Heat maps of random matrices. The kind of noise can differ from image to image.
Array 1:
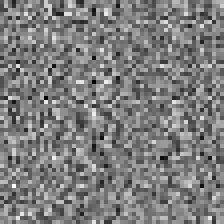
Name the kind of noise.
low rank plus noise
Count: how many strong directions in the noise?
three or four
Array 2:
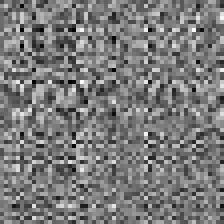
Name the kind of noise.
low rank plus noise
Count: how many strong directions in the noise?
two
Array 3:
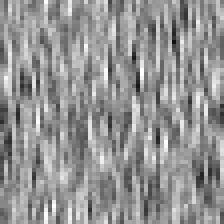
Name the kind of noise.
streaked along the columns
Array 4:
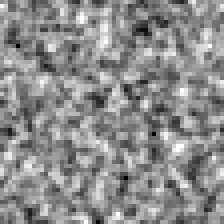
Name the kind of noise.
blotchy
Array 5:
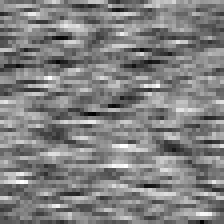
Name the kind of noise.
streaked along the rows
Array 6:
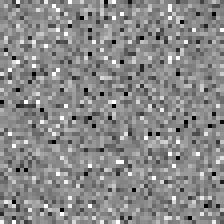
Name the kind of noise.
heavy tails
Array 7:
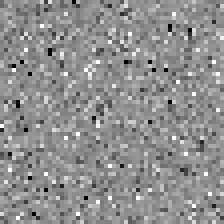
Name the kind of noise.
heavy tails
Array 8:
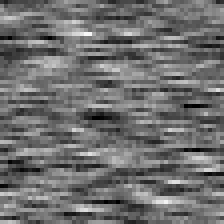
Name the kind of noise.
streaked along the rows
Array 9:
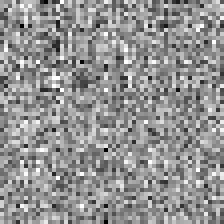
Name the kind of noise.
low rank plus noise
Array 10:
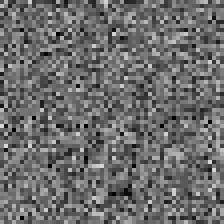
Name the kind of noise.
low rank plus noise
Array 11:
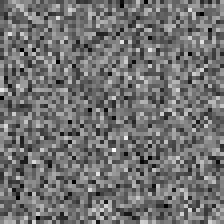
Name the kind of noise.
independent entries
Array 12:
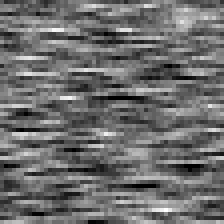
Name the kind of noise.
streaked along the rows
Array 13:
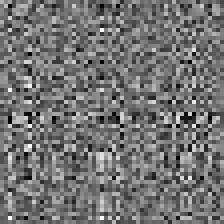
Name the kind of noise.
low rank plus noise
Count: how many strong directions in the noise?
two
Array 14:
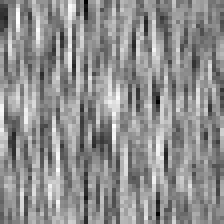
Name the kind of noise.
streaked along the columns
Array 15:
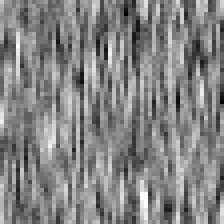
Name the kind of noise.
streaked along the columns
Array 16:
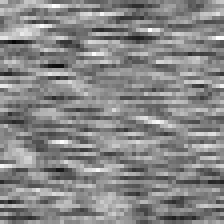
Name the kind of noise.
streaked along the rows
